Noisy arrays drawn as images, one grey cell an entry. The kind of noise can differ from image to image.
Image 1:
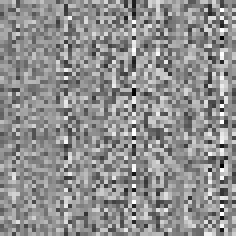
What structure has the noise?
columns of uneven size
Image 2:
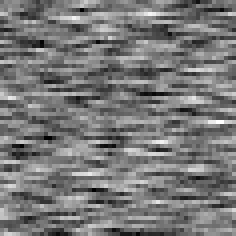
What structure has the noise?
streaked along the rows
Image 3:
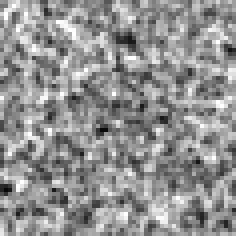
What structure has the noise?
blotchy
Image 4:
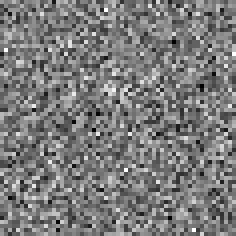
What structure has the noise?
independent entries
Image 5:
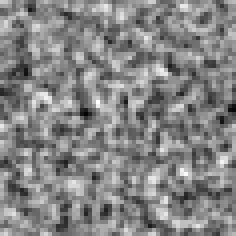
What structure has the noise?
blotchy
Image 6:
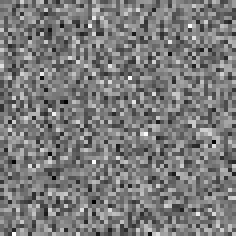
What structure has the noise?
independent entries
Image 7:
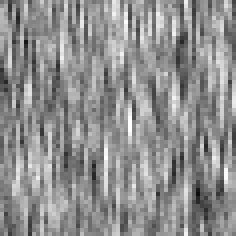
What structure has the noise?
streaked along the columns
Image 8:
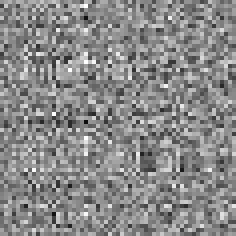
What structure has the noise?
low rank plus noise
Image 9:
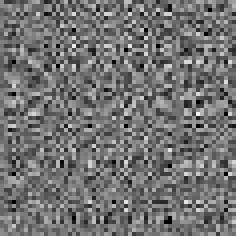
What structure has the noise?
low rank plus noise
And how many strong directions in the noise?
two
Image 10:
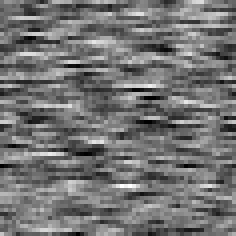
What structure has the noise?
streaked along the rows
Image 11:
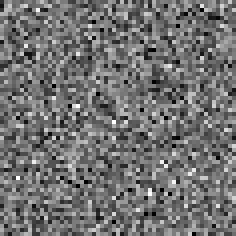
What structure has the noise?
independent entries
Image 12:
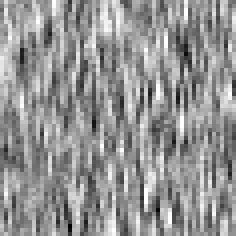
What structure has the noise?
streaked along the columns
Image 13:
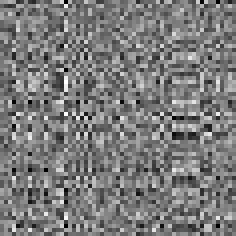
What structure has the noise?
low rank plus noise
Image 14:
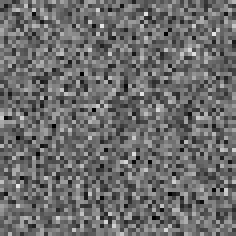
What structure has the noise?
independent entries
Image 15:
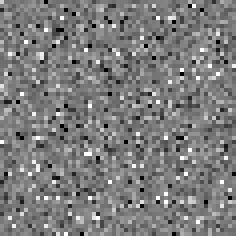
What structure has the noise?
heavy tails
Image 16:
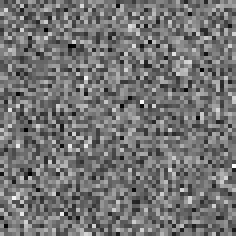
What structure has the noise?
independent entries
